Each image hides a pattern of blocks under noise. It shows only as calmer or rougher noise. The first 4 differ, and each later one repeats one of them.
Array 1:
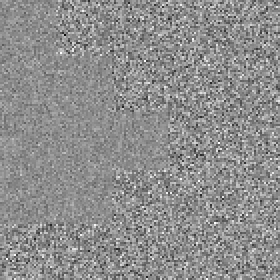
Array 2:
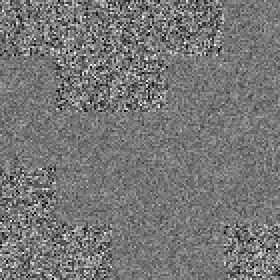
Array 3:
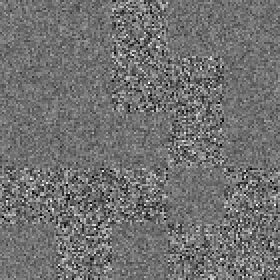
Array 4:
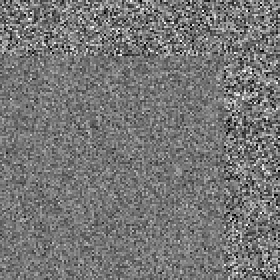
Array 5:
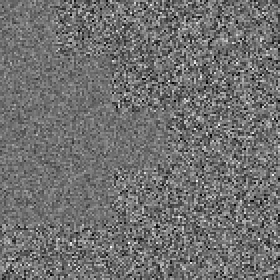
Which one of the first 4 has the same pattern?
1
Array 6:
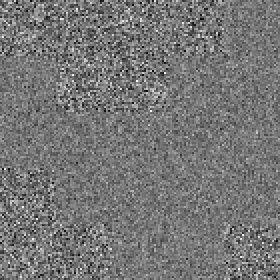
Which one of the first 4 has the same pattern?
2
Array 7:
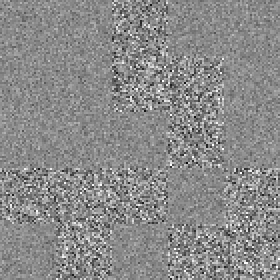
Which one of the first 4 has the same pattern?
3
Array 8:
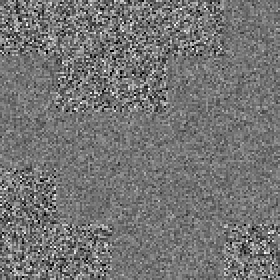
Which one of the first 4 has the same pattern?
2
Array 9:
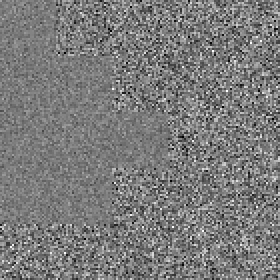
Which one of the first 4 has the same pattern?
1
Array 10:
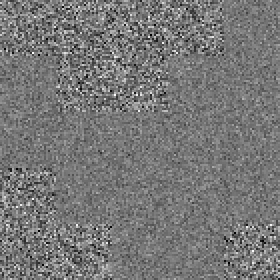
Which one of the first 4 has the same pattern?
2
